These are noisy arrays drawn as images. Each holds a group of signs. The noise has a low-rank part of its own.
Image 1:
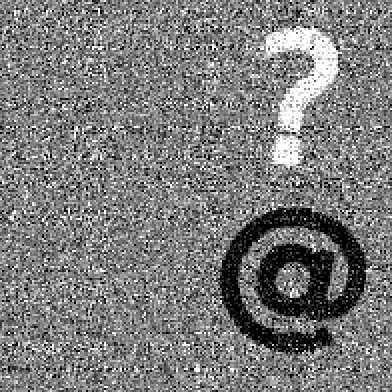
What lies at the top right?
question mark
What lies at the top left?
nothing
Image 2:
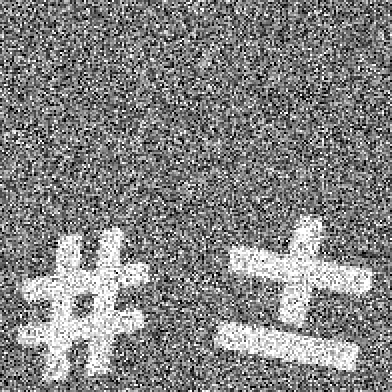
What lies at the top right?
nothing
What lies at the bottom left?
hash sign
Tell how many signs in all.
2
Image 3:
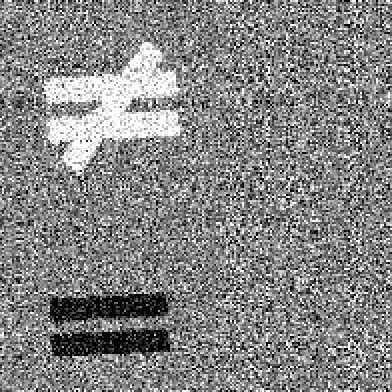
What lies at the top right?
nothing
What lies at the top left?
not-equal sign
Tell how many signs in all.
2
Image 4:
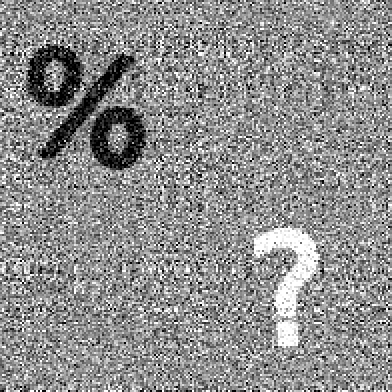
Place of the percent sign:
top left
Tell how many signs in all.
2
